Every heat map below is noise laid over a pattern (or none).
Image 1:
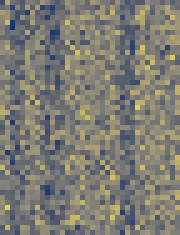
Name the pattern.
bands of columns
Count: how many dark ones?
3
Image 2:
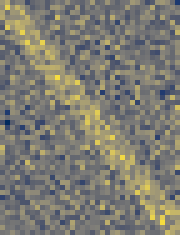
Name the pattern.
a diagonal band
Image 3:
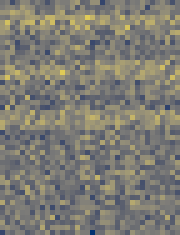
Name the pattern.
bands of rows
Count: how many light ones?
3
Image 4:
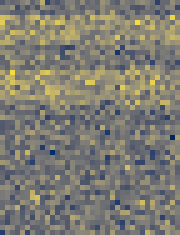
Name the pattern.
bands of rows
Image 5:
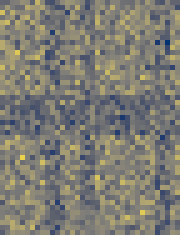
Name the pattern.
bands of rows crossing bands of columns
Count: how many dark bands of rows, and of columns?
1 and 3
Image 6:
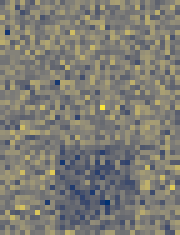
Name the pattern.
one block
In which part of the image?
bottom middle
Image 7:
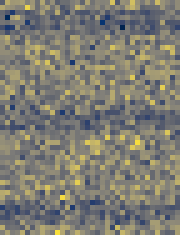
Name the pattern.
bands of rows
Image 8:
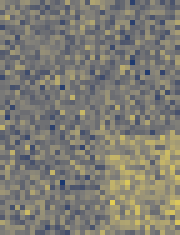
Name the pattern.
one block
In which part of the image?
bottom right
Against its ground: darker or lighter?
lighter
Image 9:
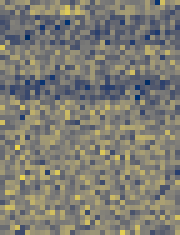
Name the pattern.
bands of rows
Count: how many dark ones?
2
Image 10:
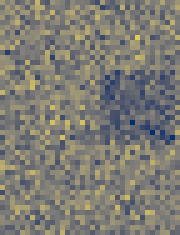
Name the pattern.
one block
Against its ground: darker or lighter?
darker
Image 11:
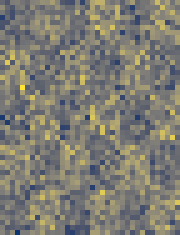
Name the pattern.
a checkerboard
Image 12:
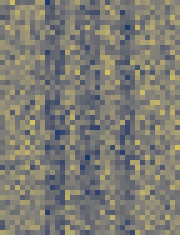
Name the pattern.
bands of columns
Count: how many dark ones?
3
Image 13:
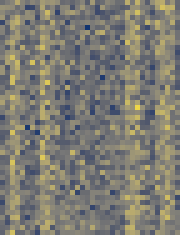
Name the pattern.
bands of columns
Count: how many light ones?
4
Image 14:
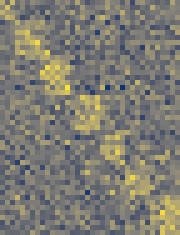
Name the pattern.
blocks along the diagonal
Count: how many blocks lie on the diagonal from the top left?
7
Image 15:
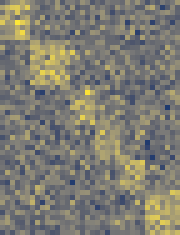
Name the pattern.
blocks along the diagonal
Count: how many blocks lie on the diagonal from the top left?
6
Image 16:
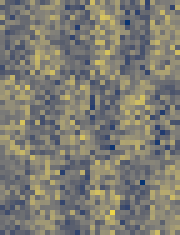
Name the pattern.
a checkerboard
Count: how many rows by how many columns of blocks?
3 by 6
